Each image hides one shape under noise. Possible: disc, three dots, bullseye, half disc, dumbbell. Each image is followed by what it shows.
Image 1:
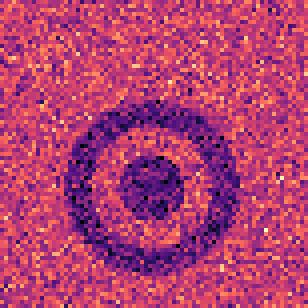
dark bullseye
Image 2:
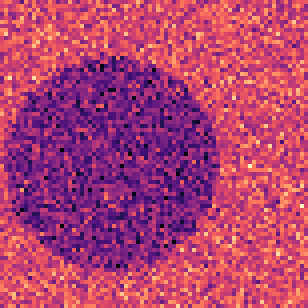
dark disc
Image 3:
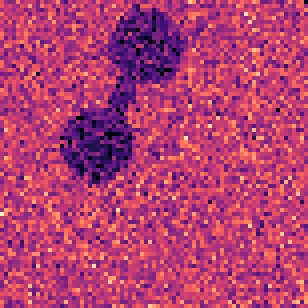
dark dumbbell
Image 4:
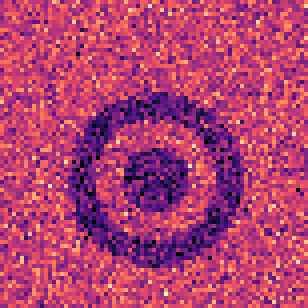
dark bullseye
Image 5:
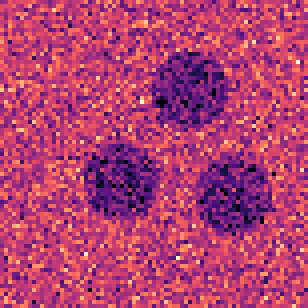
dark three dots
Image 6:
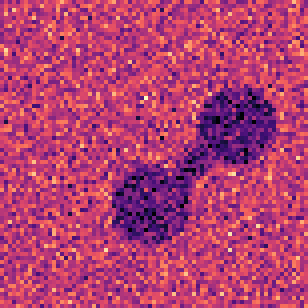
dark dumbbell
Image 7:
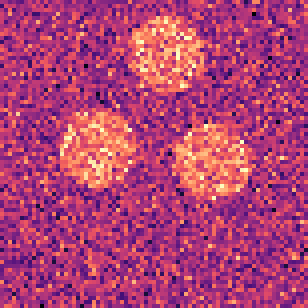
light three dots
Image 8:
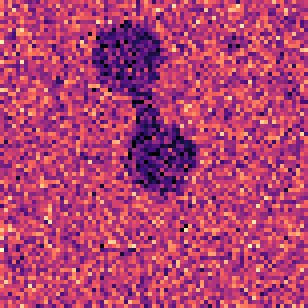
dark dumbbell
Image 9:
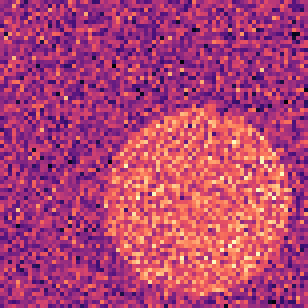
light disc
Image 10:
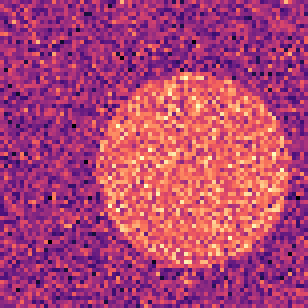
light disc
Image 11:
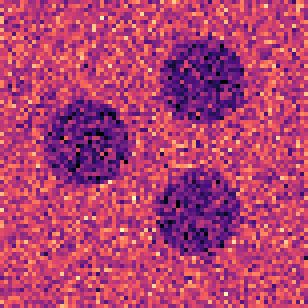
dark three dots
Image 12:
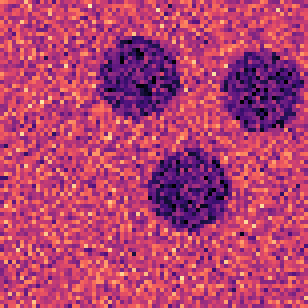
dark three dots
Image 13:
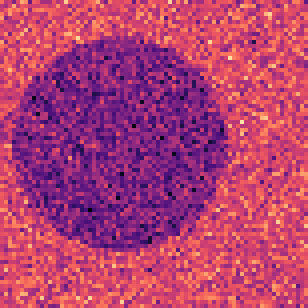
dark disc
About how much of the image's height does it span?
two thirds
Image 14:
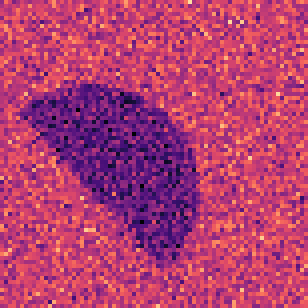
dark half disc
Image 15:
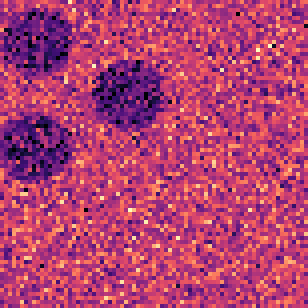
dark three dots
